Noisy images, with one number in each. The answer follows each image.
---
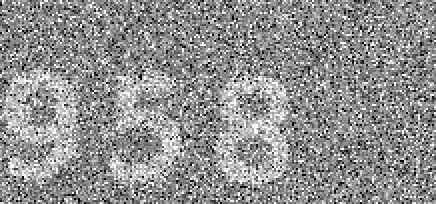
958
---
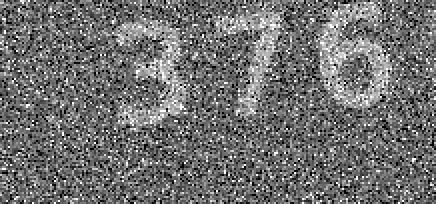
376
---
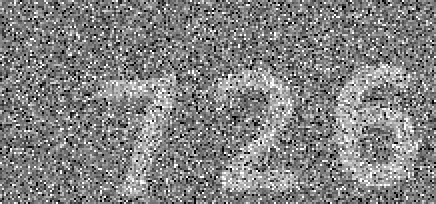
726
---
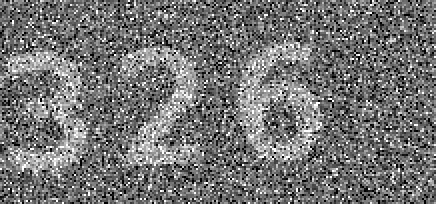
326
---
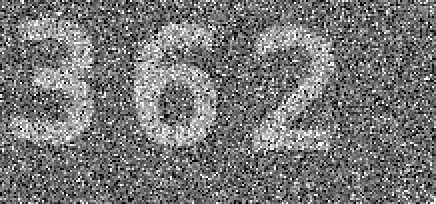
362
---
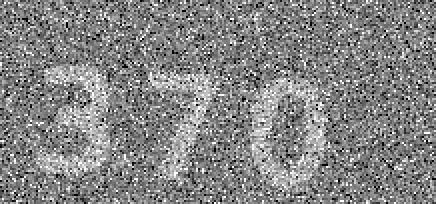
370
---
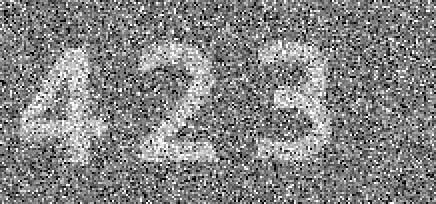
423
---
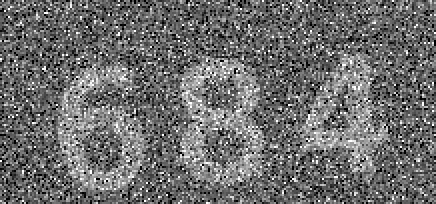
684
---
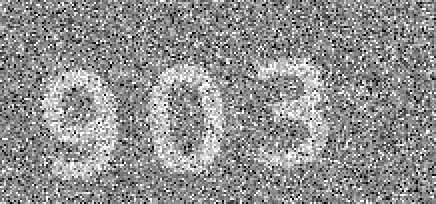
903
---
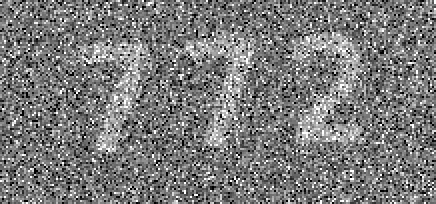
772
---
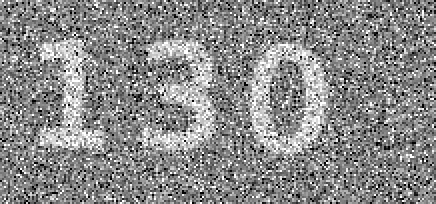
130
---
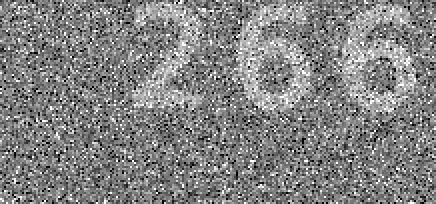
266
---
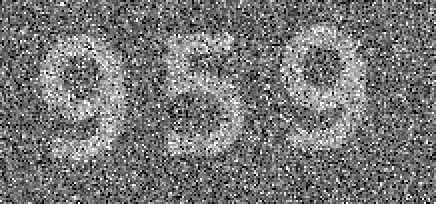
959
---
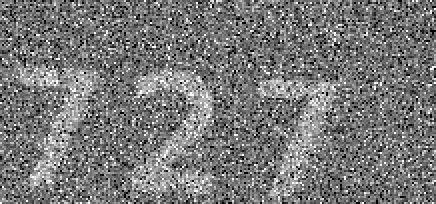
727
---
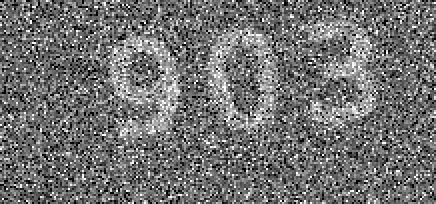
903
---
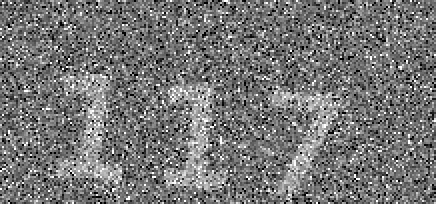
117
